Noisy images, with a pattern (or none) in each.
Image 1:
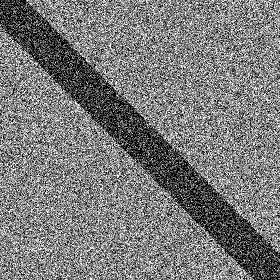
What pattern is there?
a diagonal band
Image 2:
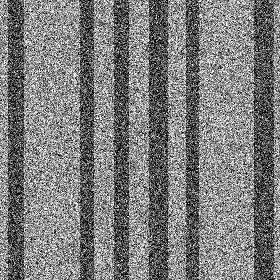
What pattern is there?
bands of columns
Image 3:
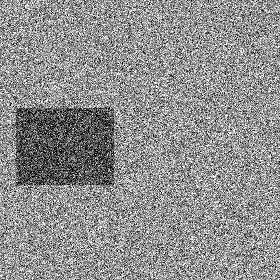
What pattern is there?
one block
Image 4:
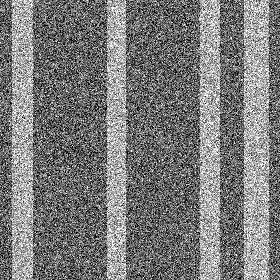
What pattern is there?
bands of columns
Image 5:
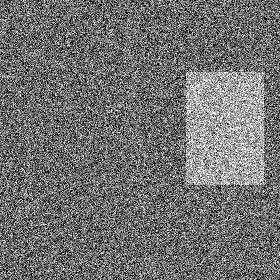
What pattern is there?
one block
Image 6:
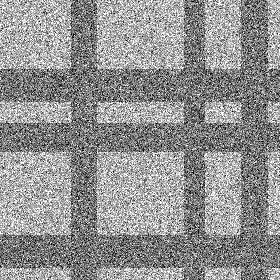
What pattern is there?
bands of rows crossing bands of columns
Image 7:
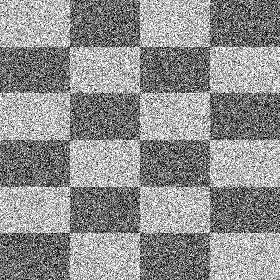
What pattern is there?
a checkerboard
